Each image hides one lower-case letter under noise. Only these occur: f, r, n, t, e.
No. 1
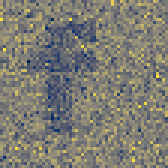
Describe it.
dark f
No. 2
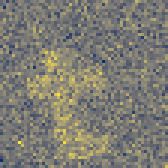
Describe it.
light t
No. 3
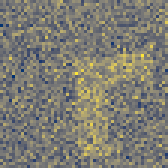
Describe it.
light r
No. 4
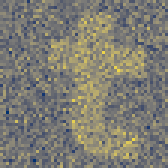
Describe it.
light t
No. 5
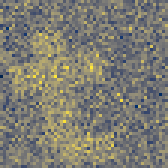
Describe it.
light t
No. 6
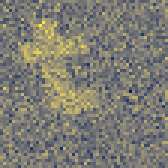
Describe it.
light t
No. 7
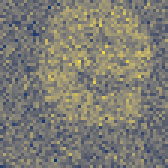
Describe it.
light e
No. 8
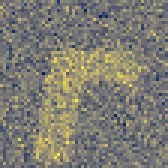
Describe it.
light r
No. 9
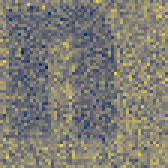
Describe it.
dark n
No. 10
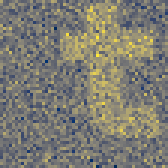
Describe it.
light t
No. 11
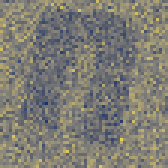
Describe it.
dark n
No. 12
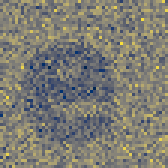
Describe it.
dark e
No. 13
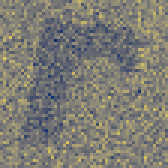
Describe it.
dark r
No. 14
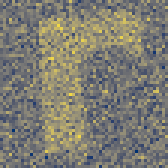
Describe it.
light r
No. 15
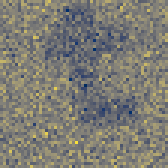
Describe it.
dark t
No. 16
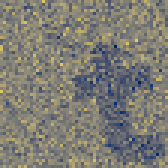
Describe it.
dark t
